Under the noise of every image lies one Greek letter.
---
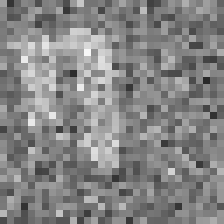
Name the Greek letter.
eta
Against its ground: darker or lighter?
lighter
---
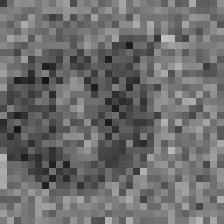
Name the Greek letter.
sigma
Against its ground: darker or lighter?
darker
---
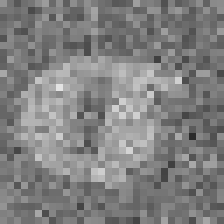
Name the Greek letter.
sigma
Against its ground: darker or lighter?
lighter
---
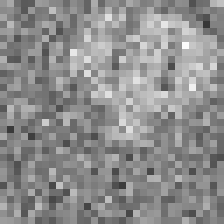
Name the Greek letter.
phi
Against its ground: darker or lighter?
lighter
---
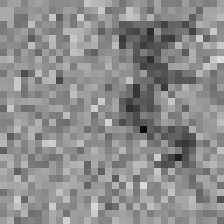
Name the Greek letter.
xi
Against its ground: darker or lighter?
darker
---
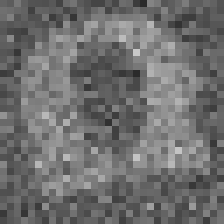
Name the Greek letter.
omega
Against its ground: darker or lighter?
lighter
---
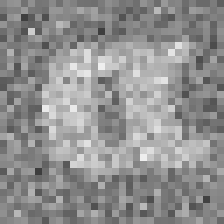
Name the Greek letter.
alpha
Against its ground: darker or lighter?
lighter
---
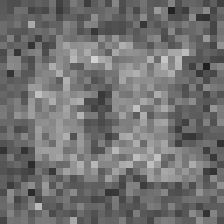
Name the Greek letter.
alpha
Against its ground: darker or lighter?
lighter
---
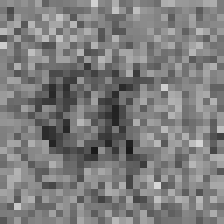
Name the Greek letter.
alpha
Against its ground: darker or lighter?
darker
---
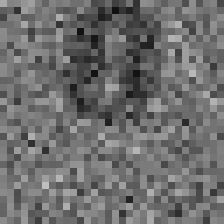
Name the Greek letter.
theta
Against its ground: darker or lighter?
darker
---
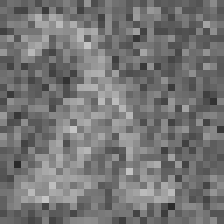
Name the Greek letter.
lambda
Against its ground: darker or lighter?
lighter
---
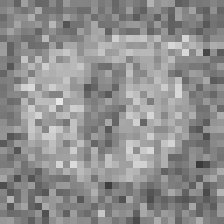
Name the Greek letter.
sigma
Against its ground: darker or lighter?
lighter
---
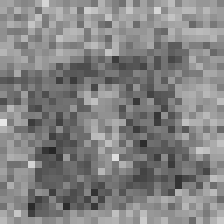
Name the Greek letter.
pi
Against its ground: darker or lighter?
darker
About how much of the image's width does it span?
nearly all
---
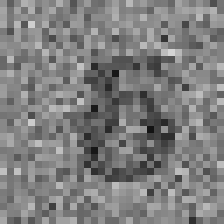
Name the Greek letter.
delta
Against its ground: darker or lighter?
darker
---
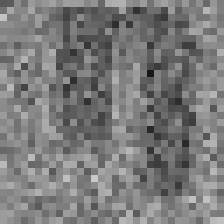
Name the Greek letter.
eta
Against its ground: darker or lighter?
darker
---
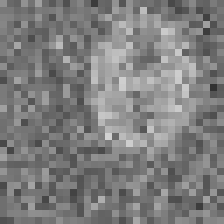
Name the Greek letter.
theta
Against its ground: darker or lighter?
lighter
